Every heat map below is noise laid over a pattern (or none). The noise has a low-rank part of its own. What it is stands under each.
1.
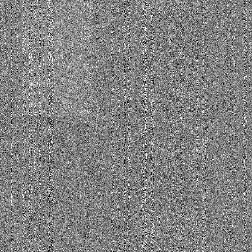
one block
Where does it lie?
top left
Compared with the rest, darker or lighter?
lighter
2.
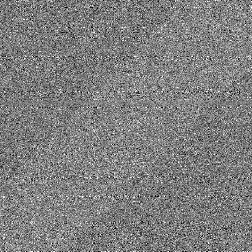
a diagonal band
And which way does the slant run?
bottom left to top right
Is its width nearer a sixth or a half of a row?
a half
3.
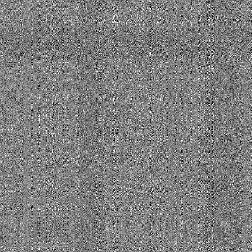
bands of rows crossing bands of columns
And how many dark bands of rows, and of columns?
1 and 2
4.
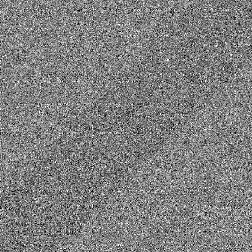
a diagonal band
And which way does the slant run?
bottom left to top right
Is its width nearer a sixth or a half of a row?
a half
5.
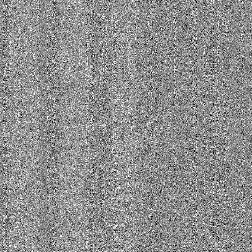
bands of columns
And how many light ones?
3
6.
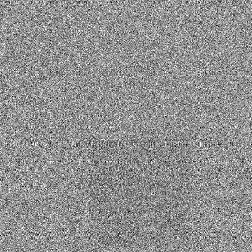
one block
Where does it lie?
bottom middle
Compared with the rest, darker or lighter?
darker
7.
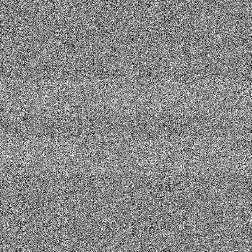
bands of rows
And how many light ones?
2
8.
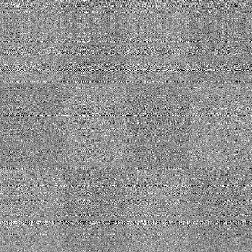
a checkerboard
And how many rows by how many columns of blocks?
3 by 4
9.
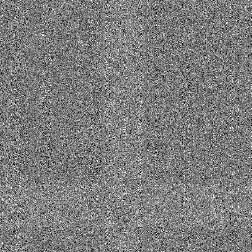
bands of rows crossing bands of columns
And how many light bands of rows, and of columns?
1 and 1
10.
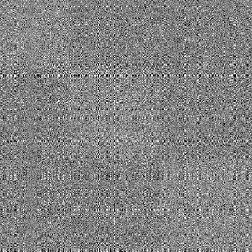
blocks along the diagonal
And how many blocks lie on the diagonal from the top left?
3
